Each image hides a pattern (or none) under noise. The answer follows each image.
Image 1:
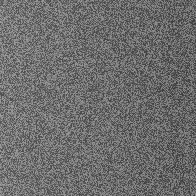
a smooth slope
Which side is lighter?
left
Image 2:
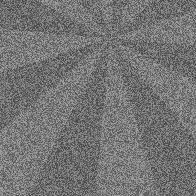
spokes from one point
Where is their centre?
top middle
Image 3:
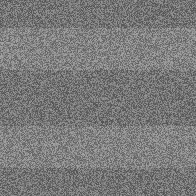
horizontal stripes
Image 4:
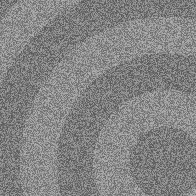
rings round one point
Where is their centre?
bottom right
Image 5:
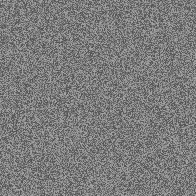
only noise
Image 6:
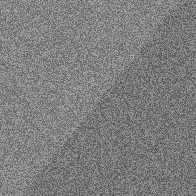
a sharp edge
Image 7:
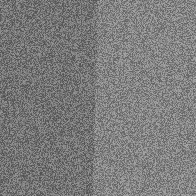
a sharp edge
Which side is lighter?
right
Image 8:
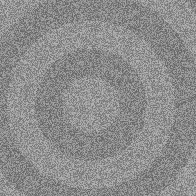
rings round one point
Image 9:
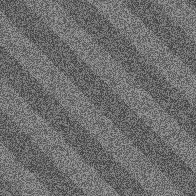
diagonal stripes
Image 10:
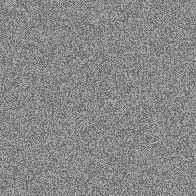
only noise
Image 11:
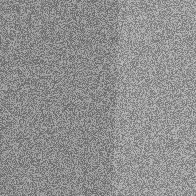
a sharp edge
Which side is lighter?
right
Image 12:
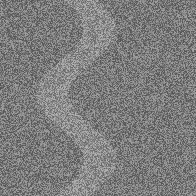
a wavy band
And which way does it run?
top to bottom
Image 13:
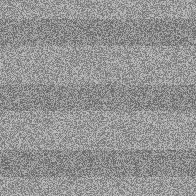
horizontal stripes
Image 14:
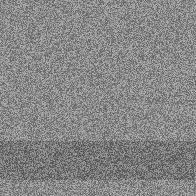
one horizontal stripe
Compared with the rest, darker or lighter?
darker
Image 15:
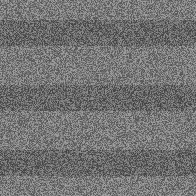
horizontal stripes
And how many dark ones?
3
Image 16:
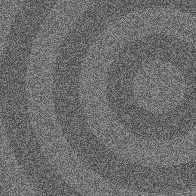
rings round one point
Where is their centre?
middle right
